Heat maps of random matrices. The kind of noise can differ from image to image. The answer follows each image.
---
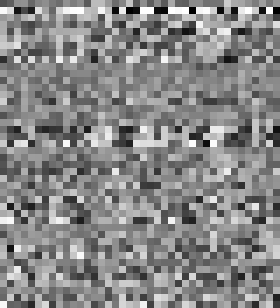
rows of uneven size
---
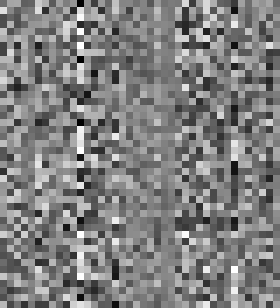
columns of uneven size
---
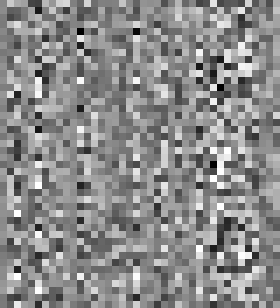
columns of uneven size
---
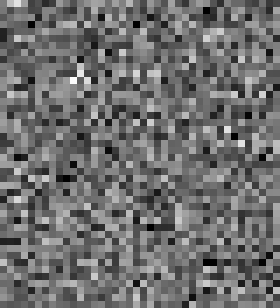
low rank plus noise
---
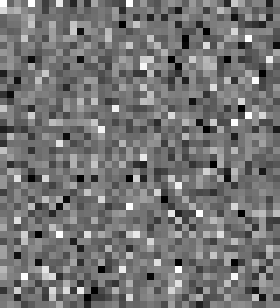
heavy tails
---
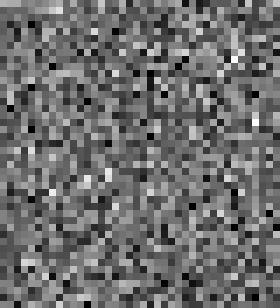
independent entries
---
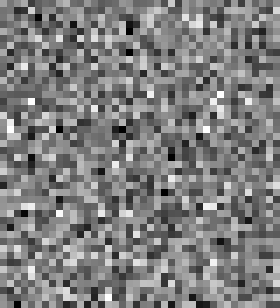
independent entries
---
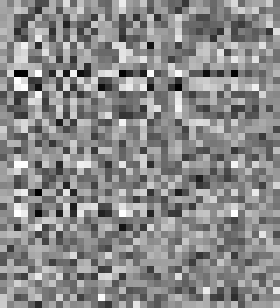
low rank plus noise
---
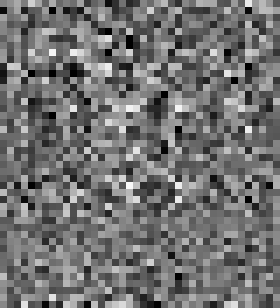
low rank plus noise
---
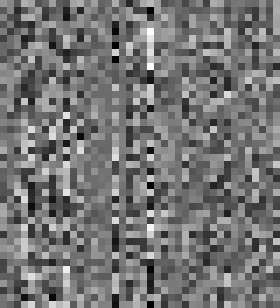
columns of uneven size
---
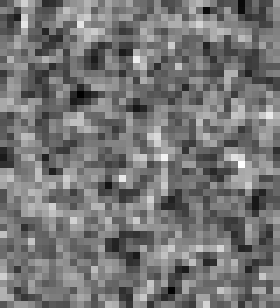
blotchy
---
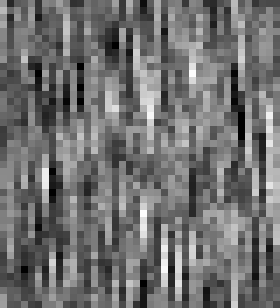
streaked along the columns
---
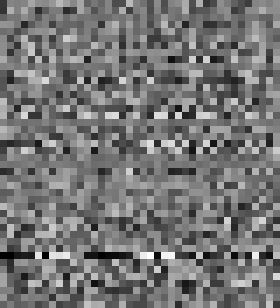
rows of uneven size
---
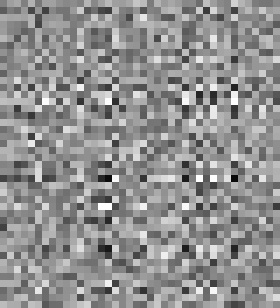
low rank plus noise
